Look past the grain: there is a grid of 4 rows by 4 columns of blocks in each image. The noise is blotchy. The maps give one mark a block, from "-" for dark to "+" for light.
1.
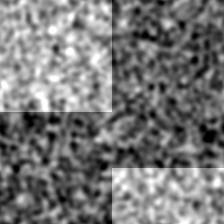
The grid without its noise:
++--
++--
----
--++
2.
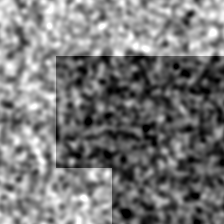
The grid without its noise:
++++
+---
+---
++--
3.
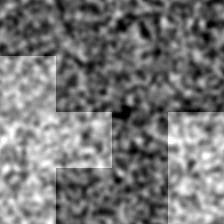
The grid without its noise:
----
+---
++-+
+--+
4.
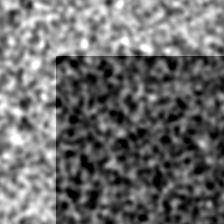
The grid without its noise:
++++
+---
+---
+---
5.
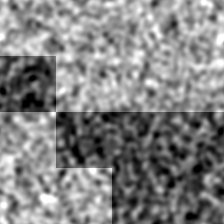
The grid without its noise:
++++
-+++
+---
++--
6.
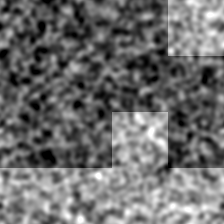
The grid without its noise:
---+
----
--+-
++++
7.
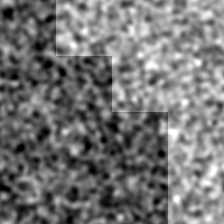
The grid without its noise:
-+++
--++
---+
---+
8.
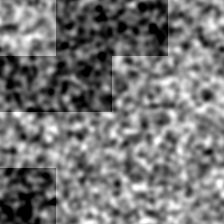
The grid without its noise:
+--+
--++
++++
-+++
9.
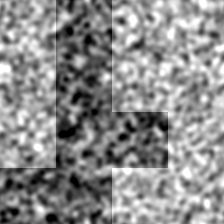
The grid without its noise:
+-++
+-++
+--+
--++
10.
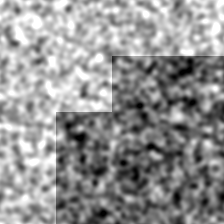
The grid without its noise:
++++
++--
+---
+---
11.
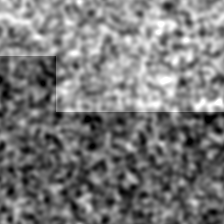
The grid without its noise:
++++
-+++
----
----
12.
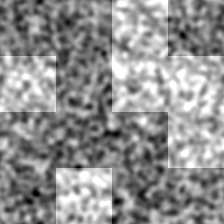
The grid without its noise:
--+-
+-++
---+
-+--
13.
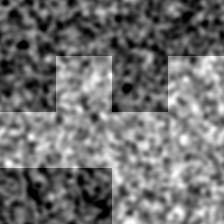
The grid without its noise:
----
-+-+
++++
--++
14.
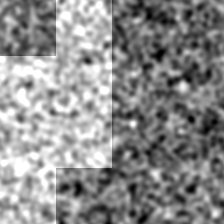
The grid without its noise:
-+--
++--
++--
+---
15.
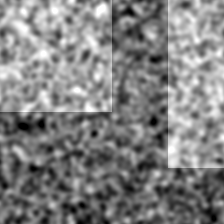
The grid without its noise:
++-+
++-+
---+
----
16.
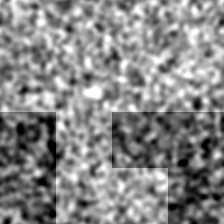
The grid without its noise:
++++
++++
-+--
-++-
